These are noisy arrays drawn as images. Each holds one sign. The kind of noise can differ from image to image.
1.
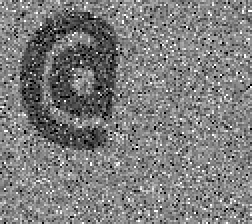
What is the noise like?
heavy tails
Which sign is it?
at sign
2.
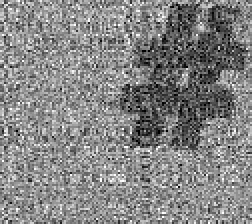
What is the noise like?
low rank plus noise
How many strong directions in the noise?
two
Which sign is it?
hash sign
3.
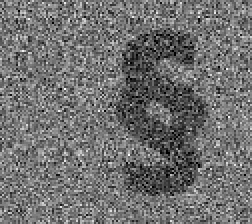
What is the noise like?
low rank plus noise
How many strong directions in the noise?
two
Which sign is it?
section sign
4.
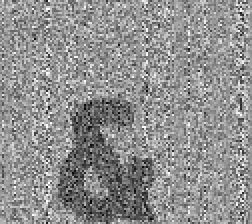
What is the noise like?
columns of uneven size
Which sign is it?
ampersand
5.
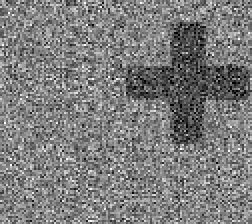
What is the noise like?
low rank plus noise
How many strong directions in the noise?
two
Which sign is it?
plus sign
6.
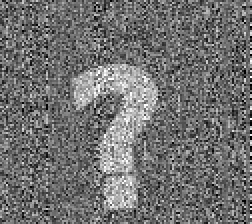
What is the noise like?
columns of uneven size
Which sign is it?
question mark
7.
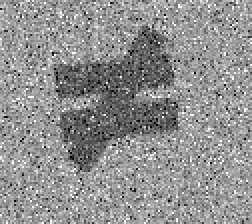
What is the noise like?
heavy tails
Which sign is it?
not-equal sign
